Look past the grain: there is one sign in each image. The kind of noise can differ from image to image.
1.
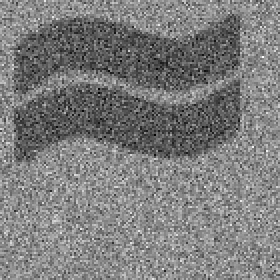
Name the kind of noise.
independent entries
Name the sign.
approximately sign
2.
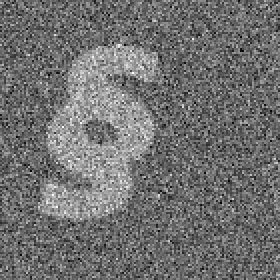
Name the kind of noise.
independent entries
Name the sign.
section sign
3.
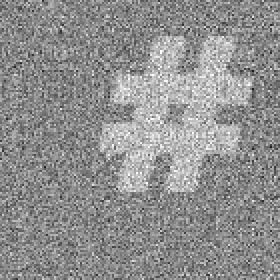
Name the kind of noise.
low rank plus noise
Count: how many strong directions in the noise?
three or four
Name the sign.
hash sign
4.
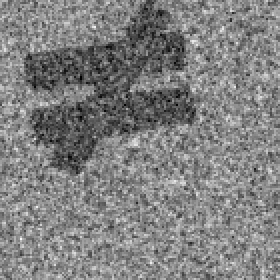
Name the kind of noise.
blotchy
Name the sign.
not-equal sign
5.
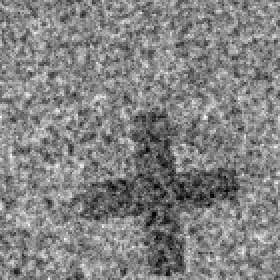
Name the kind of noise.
blotchy
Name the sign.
plus sign
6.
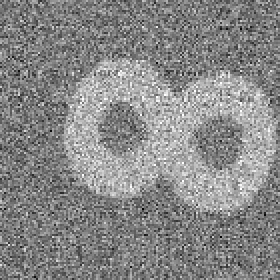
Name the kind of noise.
low rank plus noise
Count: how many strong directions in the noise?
two
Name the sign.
infinity sign
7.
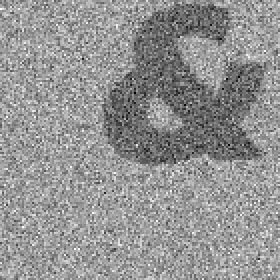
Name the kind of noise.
independent entries
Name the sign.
ampersand
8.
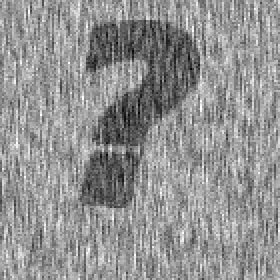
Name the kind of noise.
streaked along the columns
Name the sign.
question mark
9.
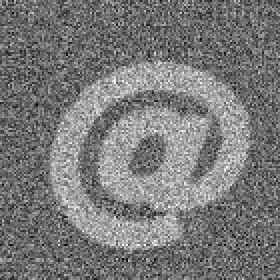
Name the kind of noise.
low rank plus noise
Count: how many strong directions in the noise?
two
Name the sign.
at sign
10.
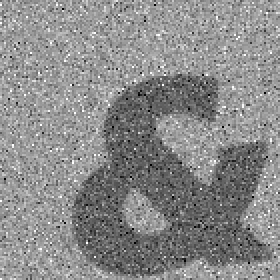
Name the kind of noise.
heavy tails
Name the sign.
ampersand
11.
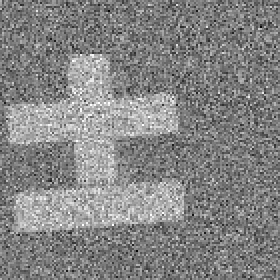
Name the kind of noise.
low rank plus noise
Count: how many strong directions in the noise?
three or four
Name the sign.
plus-minus sign
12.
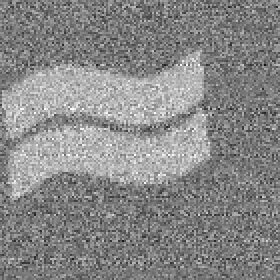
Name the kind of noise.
rows of uneven size
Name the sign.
approximately sign
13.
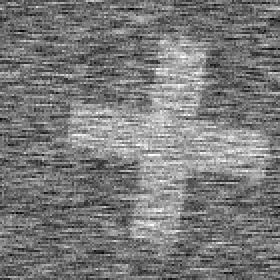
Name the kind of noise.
streaked along the rows
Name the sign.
plus sign
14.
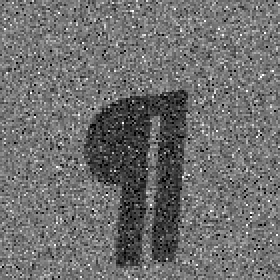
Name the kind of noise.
heavy tails
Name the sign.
pilcrow
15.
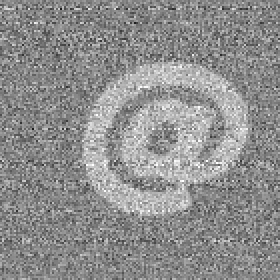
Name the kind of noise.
rows of uneven size
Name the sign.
at sign
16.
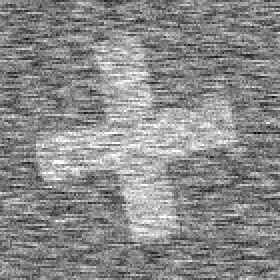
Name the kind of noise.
streaked along the rows
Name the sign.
plus sign
